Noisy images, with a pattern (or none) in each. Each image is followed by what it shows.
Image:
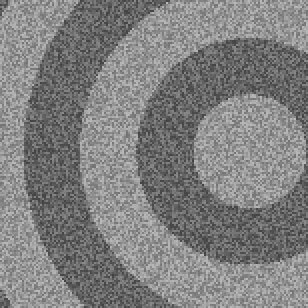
rings round one point
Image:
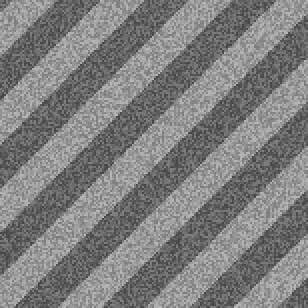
diagonal stripes
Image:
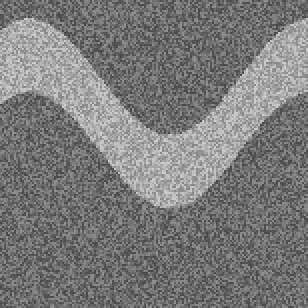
a wavy band
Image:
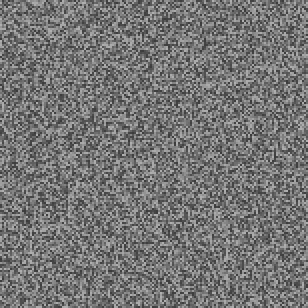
only noise
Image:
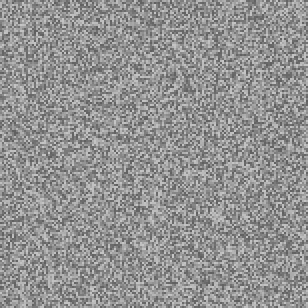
only noise
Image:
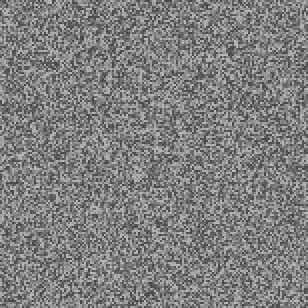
only noise
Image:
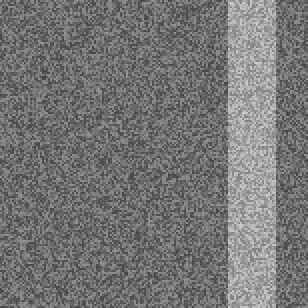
one vertical stripe
